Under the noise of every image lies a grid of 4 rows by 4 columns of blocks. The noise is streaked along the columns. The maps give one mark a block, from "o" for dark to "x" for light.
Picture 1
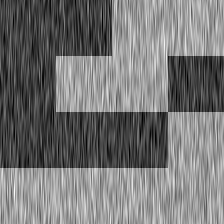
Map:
ooxx
oxxo
ooox
xxxx
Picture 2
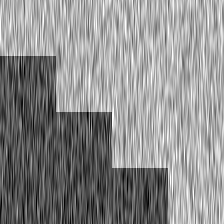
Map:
xxxx
oxxx
ooxx
ooox
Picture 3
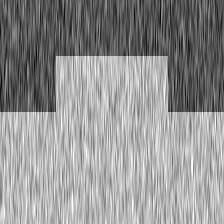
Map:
oooo
oxxo
xxxx
xxxx
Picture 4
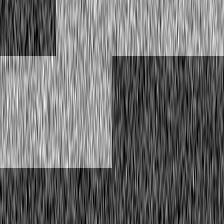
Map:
oxxx
xxoo
xxoo
oooo
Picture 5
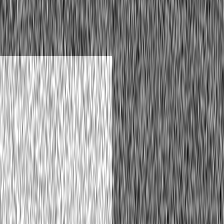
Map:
oooo
xxoo
xxoo
xxoo
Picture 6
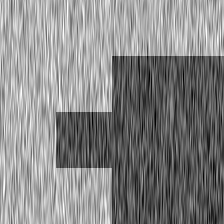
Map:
xxxx
xxoo
xooo
xxoo
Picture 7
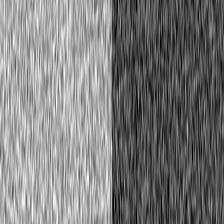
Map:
xxoo
xxoo
xxoo
xxoo
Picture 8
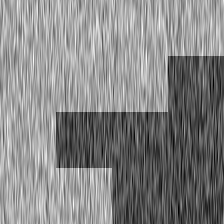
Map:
xxxx
xxxo
xooo
xxoo
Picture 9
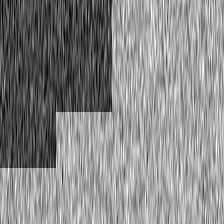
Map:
ooxx
ooxx
oxxx
xxxx
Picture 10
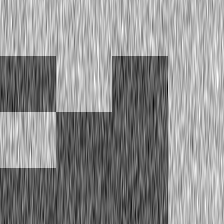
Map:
xxxx
oxox
xoox
ooox
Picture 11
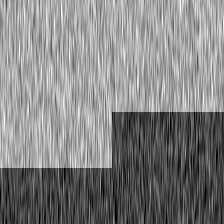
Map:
xxxx
xxxx
xxoo
oooo
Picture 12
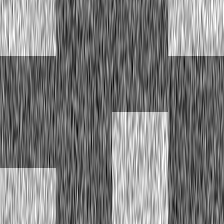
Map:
xoox
oooo
ooxo
xoxo
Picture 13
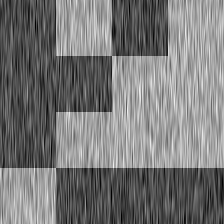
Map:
oxox
ooxx
oxxx
xooo
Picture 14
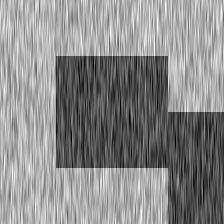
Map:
xxxx
xoox
xooo
xxxo
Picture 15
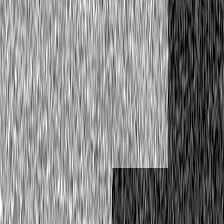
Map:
xxxo
xxxo
xxxo
xxoo
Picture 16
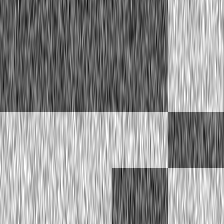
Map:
ooox
ooox
xxxo
xxox
